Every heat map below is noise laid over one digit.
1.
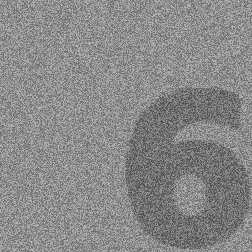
6
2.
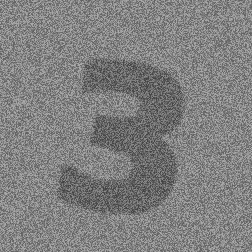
3
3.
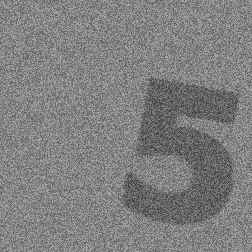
5
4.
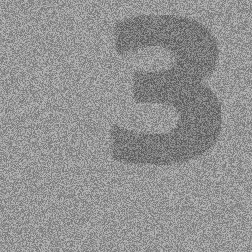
3
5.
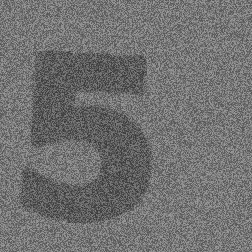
5
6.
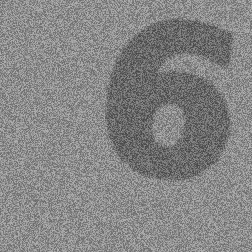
6
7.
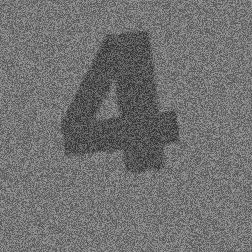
4
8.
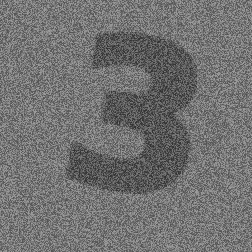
3
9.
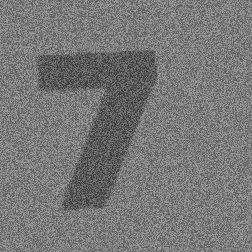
7
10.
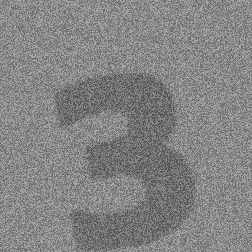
3
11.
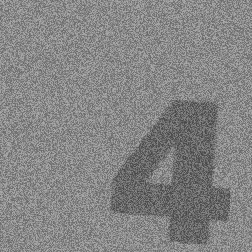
4
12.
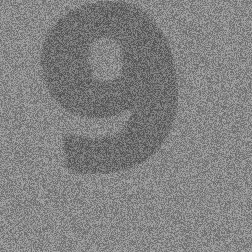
9
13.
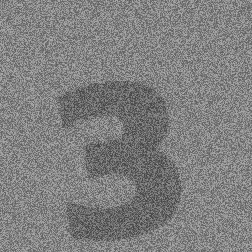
3
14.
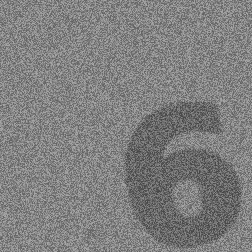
6
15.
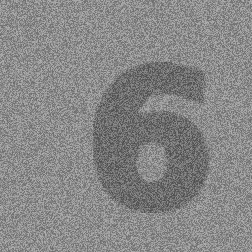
6
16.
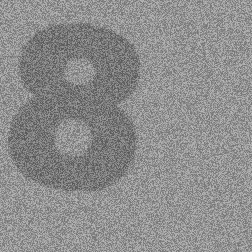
8
